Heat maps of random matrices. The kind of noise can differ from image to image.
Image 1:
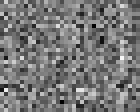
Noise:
low rank plus noise
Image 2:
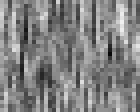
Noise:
streaked along the columns
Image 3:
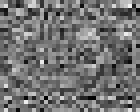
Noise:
low rank plus noise
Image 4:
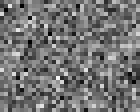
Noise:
independent entries
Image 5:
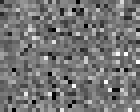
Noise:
heavy tails
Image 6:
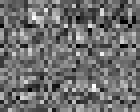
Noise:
low rank plus noise
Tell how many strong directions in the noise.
two
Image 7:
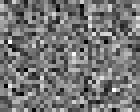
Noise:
low rank plus noise
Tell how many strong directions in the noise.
five to eight
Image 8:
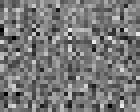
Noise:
low rank plus noise
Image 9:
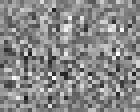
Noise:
low rank plus noise
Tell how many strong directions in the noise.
five to eight
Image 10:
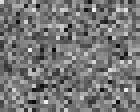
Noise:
low rank plus noise
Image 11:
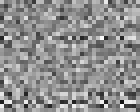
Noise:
low rank plus noise
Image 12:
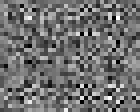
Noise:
low rank plus noise
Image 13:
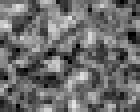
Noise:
blotchy
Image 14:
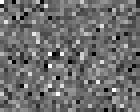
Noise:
heavy tails
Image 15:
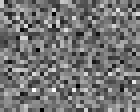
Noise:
low rank plus noise
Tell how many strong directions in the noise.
five to eight
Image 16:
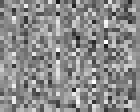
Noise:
columns of uneven size
